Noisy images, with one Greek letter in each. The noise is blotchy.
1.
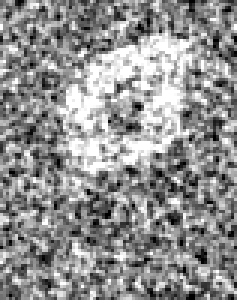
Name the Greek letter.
sigma
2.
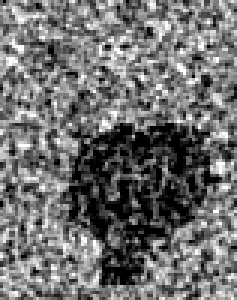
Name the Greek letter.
phi
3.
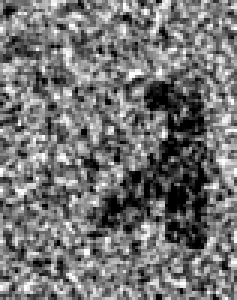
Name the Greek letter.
lambda
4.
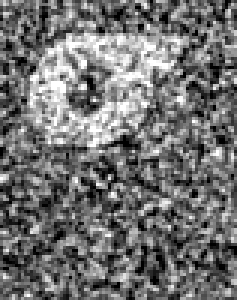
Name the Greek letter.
sigma
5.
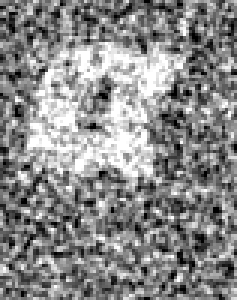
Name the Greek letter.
alpha
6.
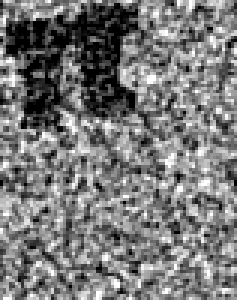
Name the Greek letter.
pi
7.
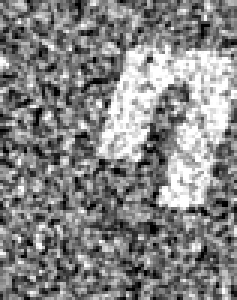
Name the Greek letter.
eta
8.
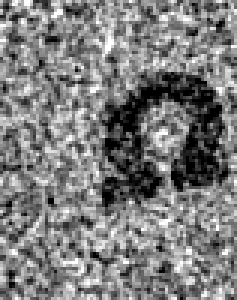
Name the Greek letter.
omega
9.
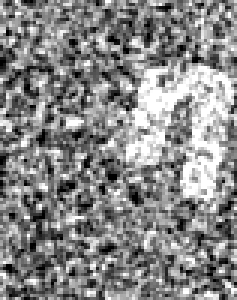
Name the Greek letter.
eta
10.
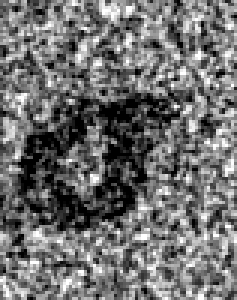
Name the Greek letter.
sigma
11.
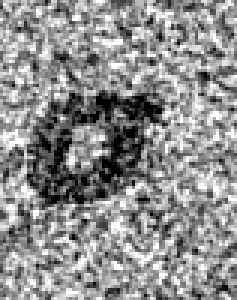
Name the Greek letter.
sigma
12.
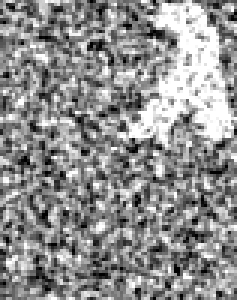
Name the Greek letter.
lambda
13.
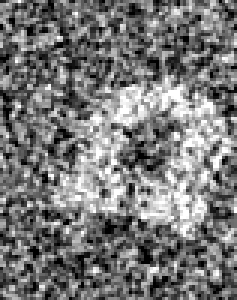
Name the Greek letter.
omega
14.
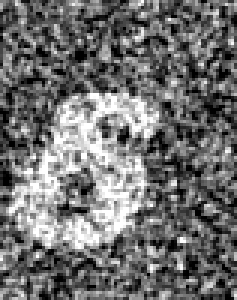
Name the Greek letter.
delta
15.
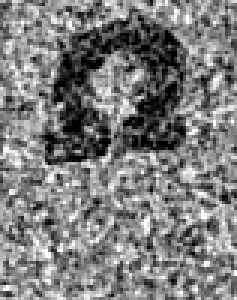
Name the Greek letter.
omega
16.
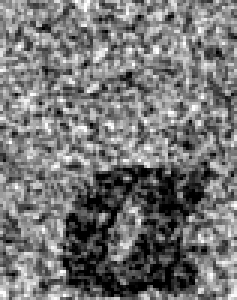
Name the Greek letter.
alpha
